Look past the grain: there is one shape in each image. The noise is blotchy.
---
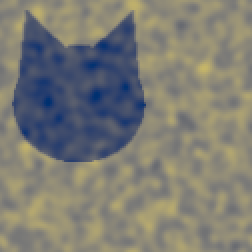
cat's head
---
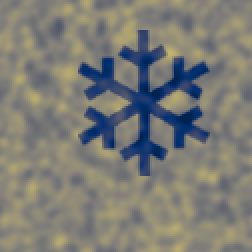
snowflake
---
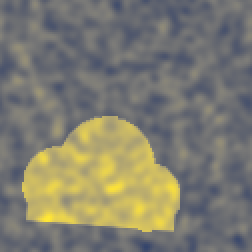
cloud
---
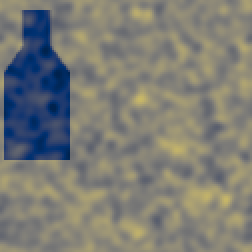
bottle
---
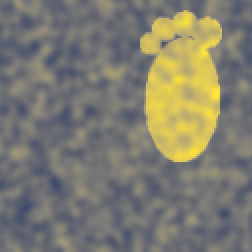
footprint
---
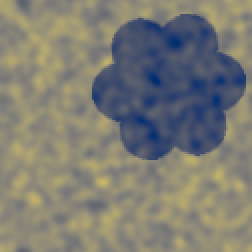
flower
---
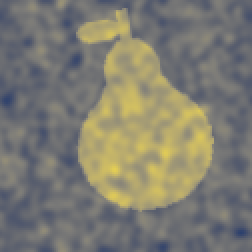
pear
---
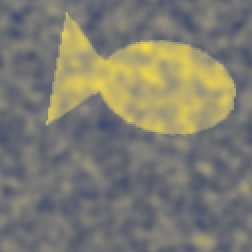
fish
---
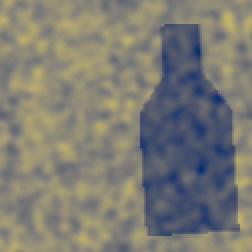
bottle
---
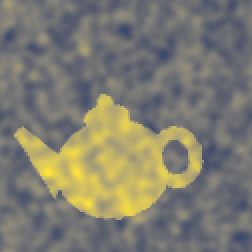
teapot
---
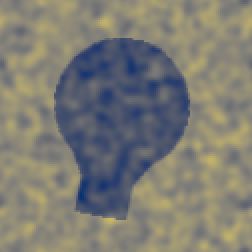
light bulb
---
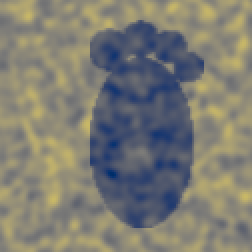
footprint
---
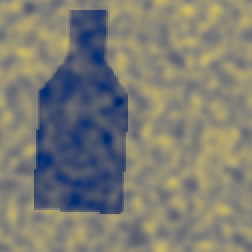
bottle
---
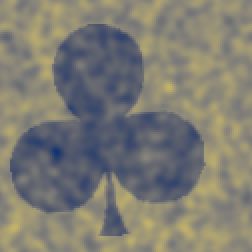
club
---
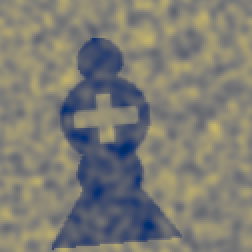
chess bishop
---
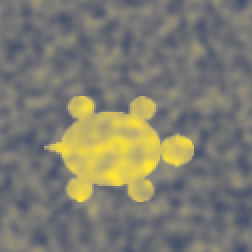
turtle
